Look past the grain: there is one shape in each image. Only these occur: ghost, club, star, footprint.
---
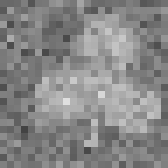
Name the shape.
club
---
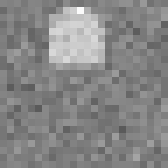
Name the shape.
ghost
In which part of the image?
top middle
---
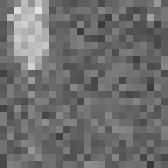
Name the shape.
footprint
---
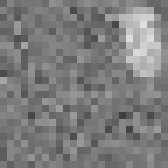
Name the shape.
footprint
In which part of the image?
top right
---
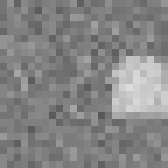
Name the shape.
ghost
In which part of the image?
middle right
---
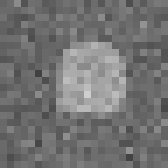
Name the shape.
ghost
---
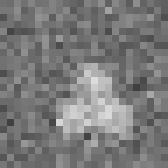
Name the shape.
club
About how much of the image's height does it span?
half
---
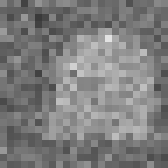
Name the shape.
ghost
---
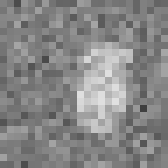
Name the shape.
footprint
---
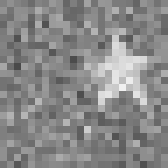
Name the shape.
star
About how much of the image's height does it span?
half
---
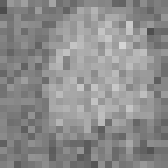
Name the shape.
ghost
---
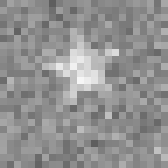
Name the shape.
star
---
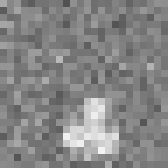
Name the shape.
club
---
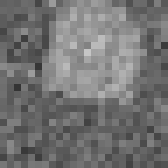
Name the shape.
ghost
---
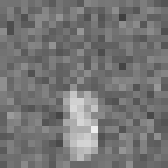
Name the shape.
footprint
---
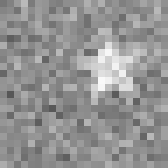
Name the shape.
star
